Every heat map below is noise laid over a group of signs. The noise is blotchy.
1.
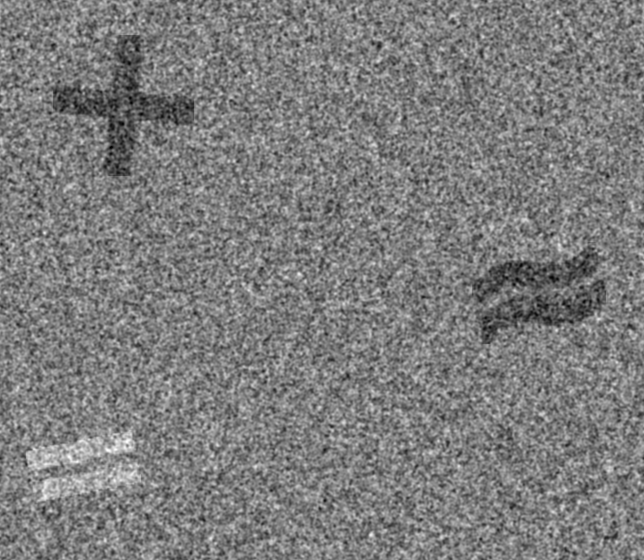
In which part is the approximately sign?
middle right
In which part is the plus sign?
top left
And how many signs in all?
3
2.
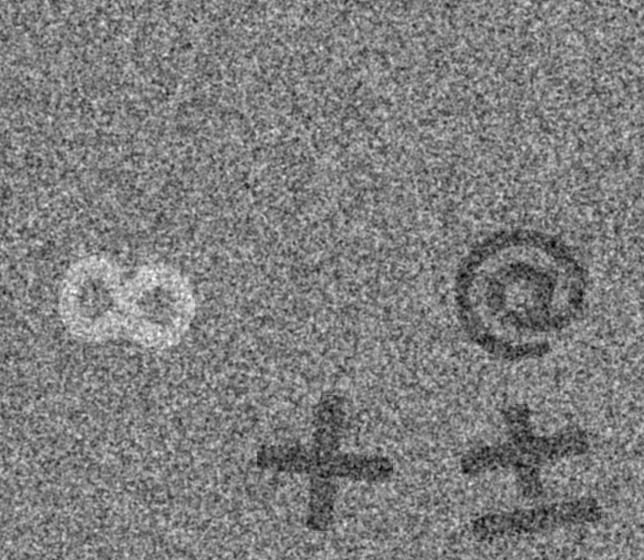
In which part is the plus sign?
bottom middle
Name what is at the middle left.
infinity sign
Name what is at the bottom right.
plus-minus sign
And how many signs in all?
4
